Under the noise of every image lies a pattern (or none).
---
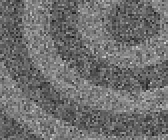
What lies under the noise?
rings round one point
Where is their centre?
top right
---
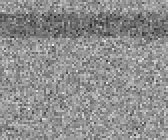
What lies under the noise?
one horizontal stripe
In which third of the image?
top
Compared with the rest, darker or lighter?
darker
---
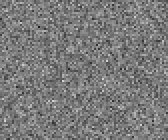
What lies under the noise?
only noise
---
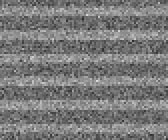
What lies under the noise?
horizontal stripes
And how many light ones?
6
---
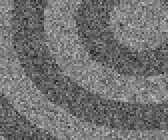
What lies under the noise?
rings round one point
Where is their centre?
top right
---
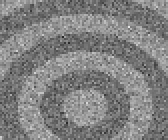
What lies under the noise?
rings round one point
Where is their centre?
bottom middle
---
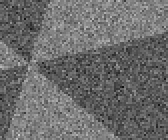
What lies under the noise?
spokes from one point
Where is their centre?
middle left
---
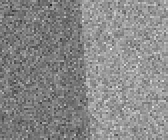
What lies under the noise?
a sharp edge
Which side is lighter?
right
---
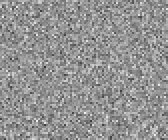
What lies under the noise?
only noise
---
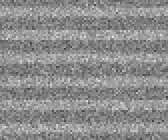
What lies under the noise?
horizontal stripes
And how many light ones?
6
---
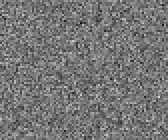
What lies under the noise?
only noise
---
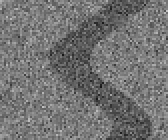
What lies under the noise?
a wavy band
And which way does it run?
top to bottom
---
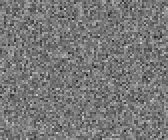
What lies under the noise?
only noise
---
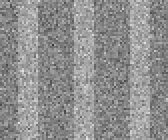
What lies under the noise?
vertical stripes
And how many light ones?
3
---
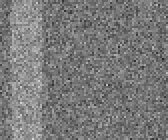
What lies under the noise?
one vertical stripe
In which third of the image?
left
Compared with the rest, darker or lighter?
lighter
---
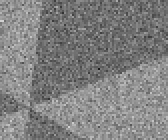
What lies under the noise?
spokes from one point
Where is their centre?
bottom left
